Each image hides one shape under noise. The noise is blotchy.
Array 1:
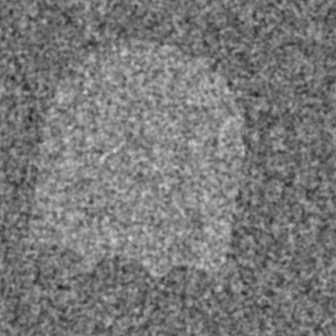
ghost
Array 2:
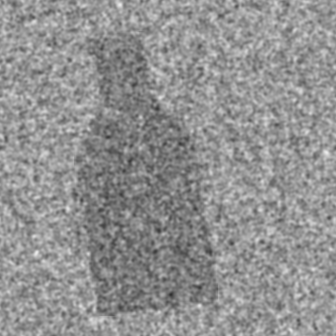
bottle
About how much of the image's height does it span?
nearly all
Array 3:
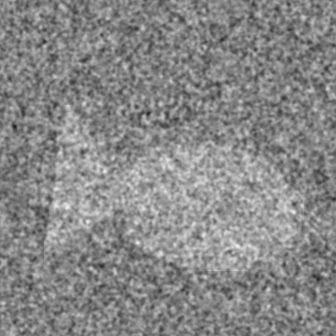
fish
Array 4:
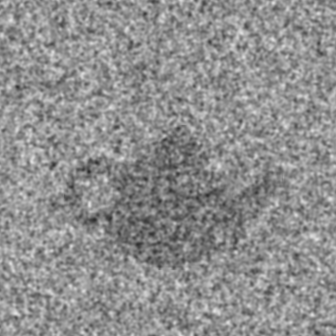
teapot
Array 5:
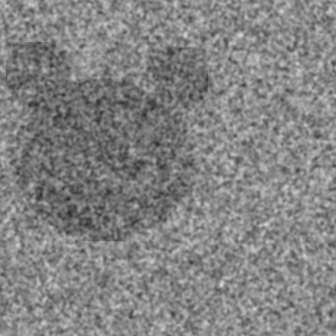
bear's head
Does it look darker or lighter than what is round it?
darker
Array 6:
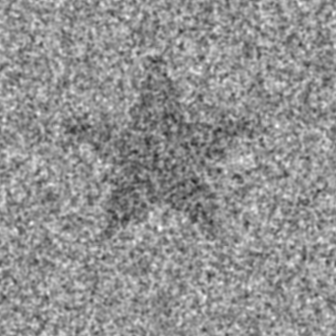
star
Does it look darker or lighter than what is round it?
darker
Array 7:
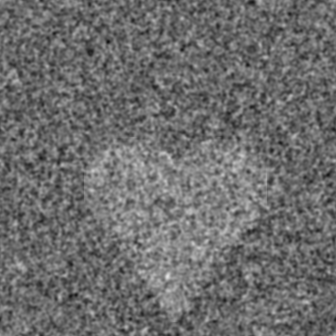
heart
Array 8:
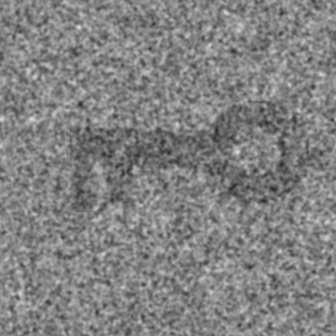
key
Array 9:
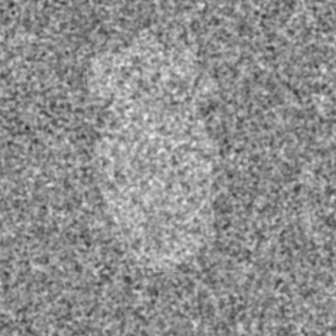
footprint
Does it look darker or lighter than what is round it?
lighter
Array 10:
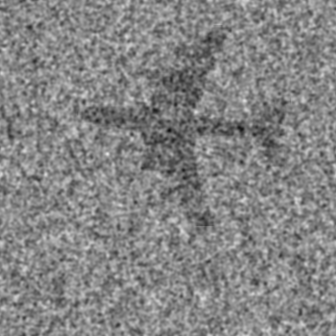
airplane
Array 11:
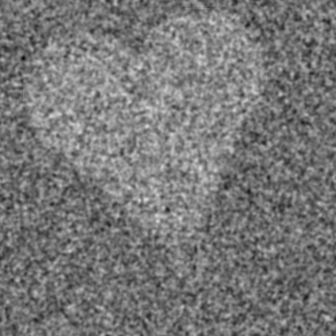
heart
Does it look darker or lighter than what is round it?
lighter
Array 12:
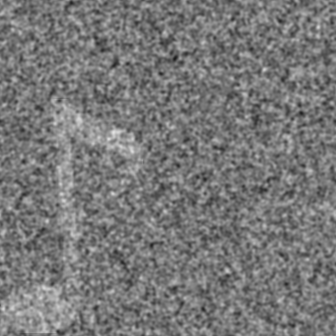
musical note
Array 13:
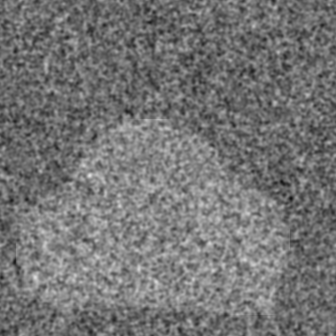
cloud
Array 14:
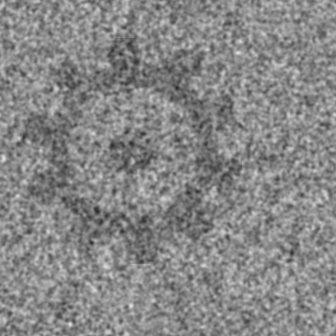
gear
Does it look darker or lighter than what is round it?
darker
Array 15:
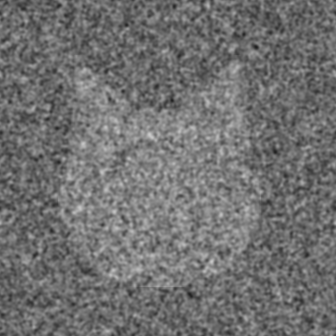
cat's head
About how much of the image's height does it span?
two thirds
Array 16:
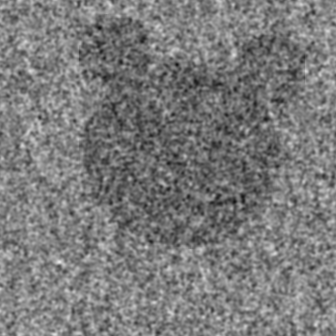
bear's head
